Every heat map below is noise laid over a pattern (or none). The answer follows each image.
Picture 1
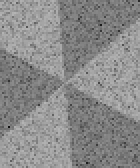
spokes from one point
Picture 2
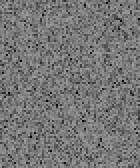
only noise
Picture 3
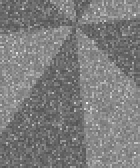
spokes from one point
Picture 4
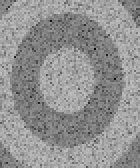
rings round one point
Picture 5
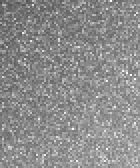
a smooth slope
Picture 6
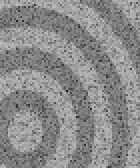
rings round one point
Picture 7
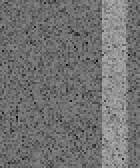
one vertical stripe
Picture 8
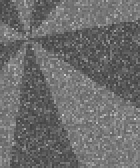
spokes from one point
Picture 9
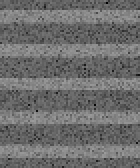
horizontal stripes
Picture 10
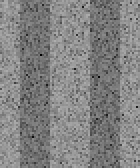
vertical stripes
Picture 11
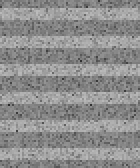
horizontal stripes
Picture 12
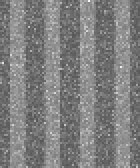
vertical stripes
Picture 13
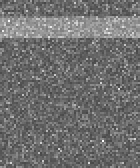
one horizontal stripe
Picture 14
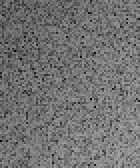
a smooth slope
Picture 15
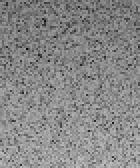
a smooth slope
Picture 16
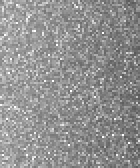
a smooth slope
